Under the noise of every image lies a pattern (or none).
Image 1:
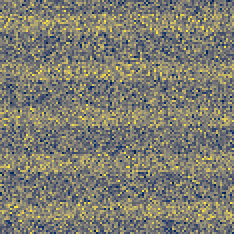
horizontal stripes
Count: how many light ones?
5
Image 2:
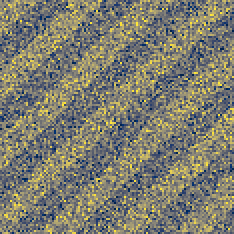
diagonal stripes
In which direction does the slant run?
bottom left to top right
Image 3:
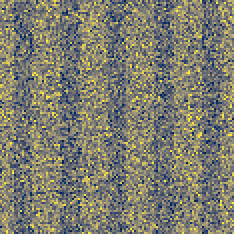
vertical stripes
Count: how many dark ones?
5
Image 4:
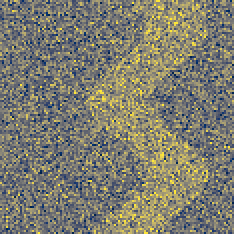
a wavy band
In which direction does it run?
top to bottom
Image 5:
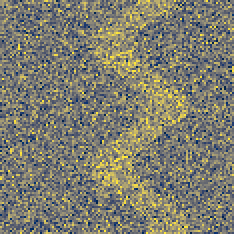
a wavy band
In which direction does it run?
top to bottom
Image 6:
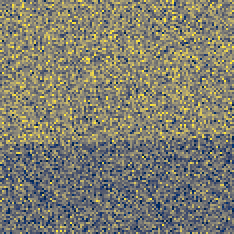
a sharp edge
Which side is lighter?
top
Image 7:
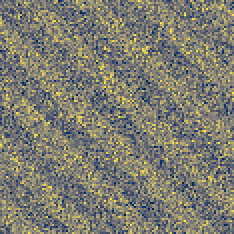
diagonal stripes
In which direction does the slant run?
top left to bottom right
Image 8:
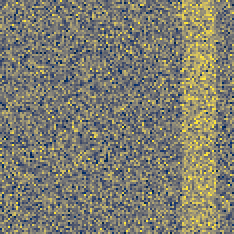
one vertical stripe
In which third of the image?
right
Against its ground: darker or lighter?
lighter
